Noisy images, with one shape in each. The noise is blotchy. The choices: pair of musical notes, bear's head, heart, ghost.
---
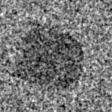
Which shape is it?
ghost
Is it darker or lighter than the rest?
darker
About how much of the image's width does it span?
two thirds
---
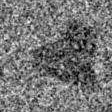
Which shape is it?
heart
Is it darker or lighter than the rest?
darker
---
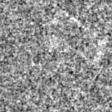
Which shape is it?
pair of musical notes
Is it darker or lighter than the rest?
lighter
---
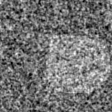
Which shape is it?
ghost
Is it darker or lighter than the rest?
lighter
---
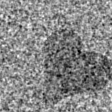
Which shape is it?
heart
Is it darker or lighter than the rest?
darker
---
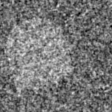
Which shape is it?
ghost
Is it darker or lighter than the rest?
lighter
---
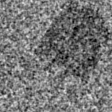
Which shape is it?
ghost
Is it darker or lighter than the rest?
darker
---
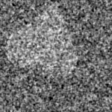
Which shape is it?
heart
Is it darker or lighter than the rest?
lighter
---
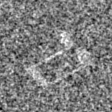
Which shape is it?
pair of musical notes
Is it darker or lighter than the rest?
lighter
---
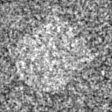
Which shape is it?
ghost
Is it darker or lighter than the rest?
lighter
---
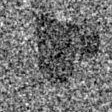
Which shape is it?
heart
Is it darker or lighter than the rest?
darker
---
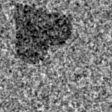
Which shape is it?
heart
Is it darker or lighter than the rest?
darker
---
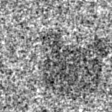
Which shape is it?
bear's head
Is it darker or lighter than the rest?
darker
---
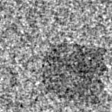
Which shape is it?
ghost
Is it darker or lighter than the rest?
darker
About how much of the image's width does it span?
two thirds
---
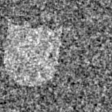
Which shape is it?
ghost
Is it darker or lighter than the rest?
lighter
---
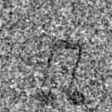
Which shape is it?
pair of musical notes
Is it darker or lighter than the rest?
darker
